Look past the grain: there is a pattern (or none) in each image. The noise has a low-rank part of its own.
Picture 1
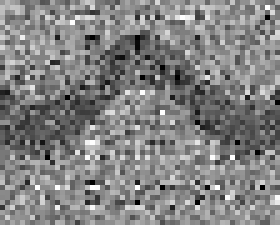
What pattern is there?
a wavy band
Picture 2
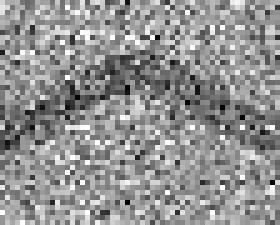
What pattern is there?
a wavy band
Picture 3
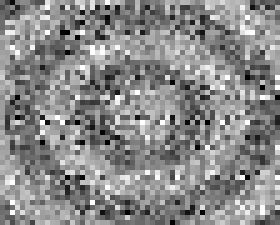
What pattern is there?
rings round one point
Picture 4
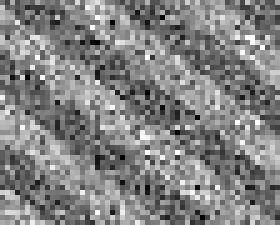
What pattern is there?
diagonal stripes
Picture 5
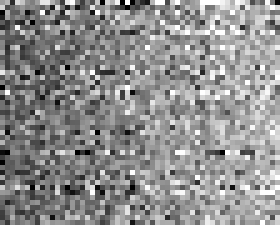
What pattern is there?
a smooth slope
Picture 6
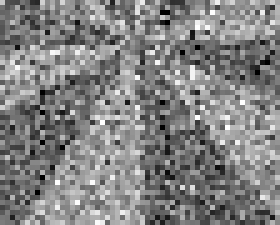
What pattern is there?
spokes from one point
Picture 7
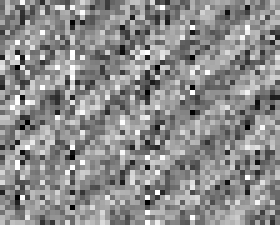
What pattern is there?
diagonal stripes
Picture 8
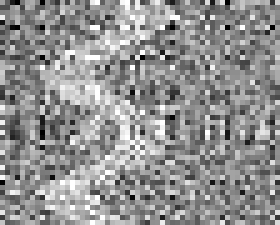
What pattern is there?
a wavy band
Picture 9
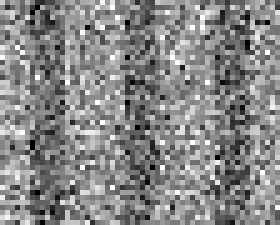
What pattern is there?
vertical stripes
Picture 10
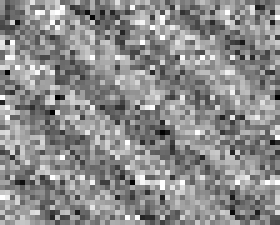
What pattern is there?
diagonal stripes
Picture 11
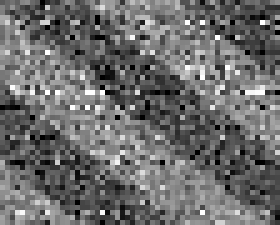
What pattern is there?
diagonal stripes
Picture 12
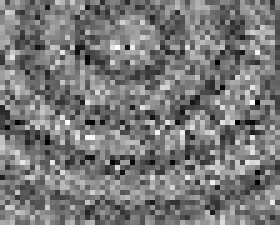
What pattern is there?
rings round one point
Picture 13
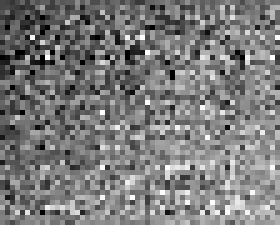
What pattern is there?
a smooth slope
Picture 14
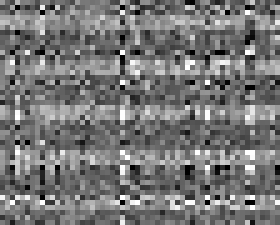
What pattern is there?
horizontal stripes
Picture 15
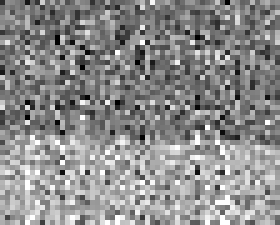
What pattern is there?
a sharp edge
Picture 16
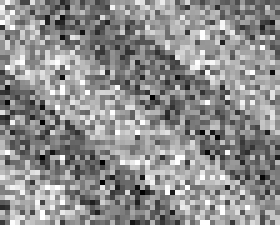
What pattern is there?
diagonal stripes
